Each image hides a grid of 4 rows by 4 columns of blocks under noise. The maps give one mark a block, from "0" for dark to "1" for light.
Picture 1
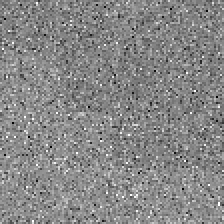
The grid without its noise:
0000
1000
1100
1111
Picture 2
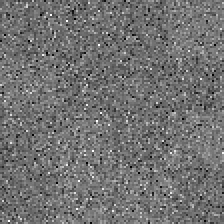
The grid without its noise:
0001
1000
0101
0110
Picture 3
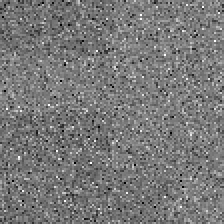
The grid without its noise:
0011
1111
0011
0001
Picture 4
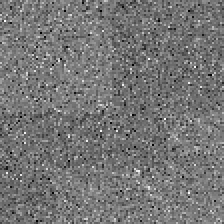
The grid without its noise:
1100
1100
0001
0111
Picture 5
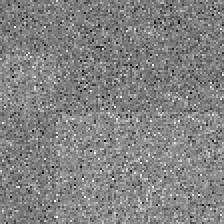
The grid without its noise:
0000
1000
0111
0111
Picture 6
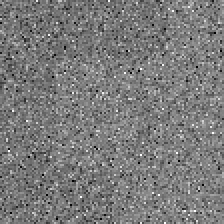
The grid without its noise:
0001
0111
0111
0011
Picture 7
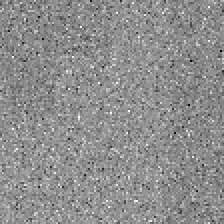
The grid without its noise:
0010
0110
1110
1110
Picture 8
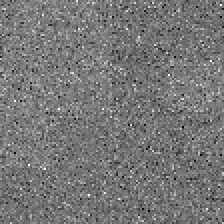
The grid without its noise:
1100
1101
1000
0000
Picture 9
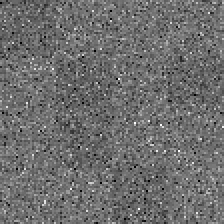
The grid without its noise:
0111
1010
1011
1101
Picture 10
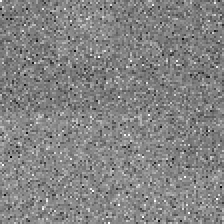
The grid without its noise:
0100
0000
1110
1111
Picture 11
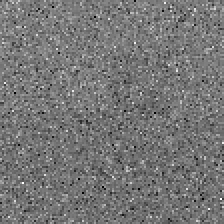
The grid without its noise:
1111
1101
0000
0000
